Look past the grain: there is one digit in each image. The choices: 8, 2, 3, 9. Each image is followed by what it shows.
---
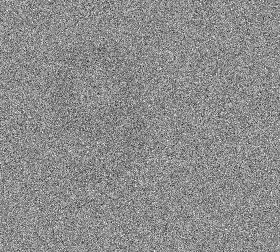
9
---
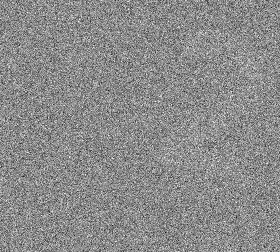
2
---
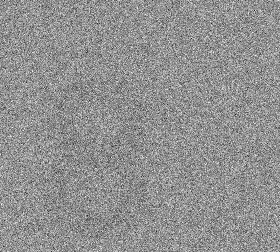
8
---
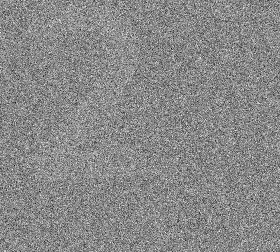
2
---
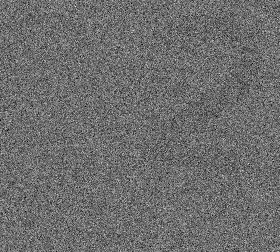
2
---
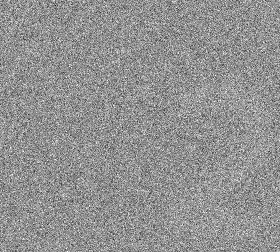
2
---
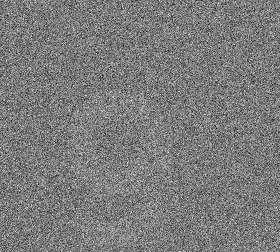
9
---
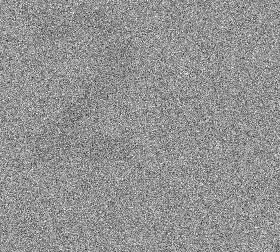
2
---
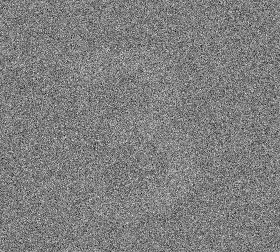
3
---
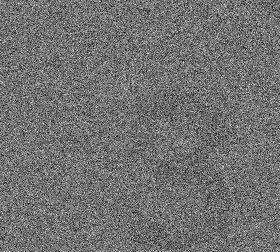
3
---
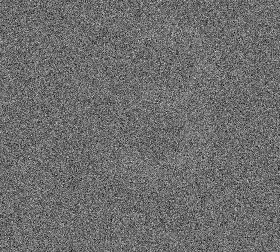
3
